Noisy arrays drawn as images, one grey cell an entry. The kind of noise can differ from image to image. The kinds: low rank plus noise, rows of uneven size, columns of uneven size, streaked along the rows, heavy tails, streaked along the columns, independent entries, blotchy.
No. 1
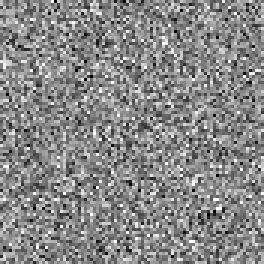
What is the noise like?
independent entries
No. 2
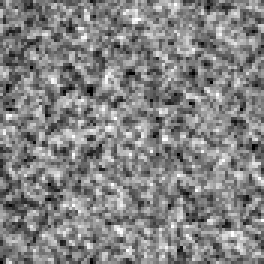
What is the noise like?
blotchy
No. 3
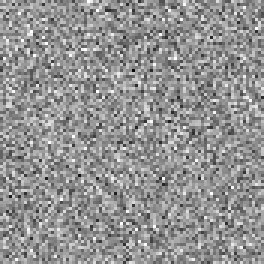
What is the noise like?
independent entries
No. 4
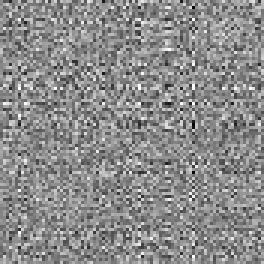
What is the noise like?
low rank plus noise
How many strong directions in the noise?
two
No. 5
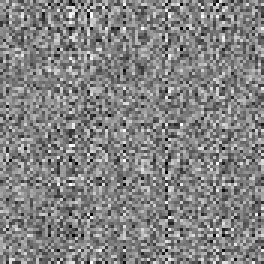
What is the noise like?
low rank plus noise
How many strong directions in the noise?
two
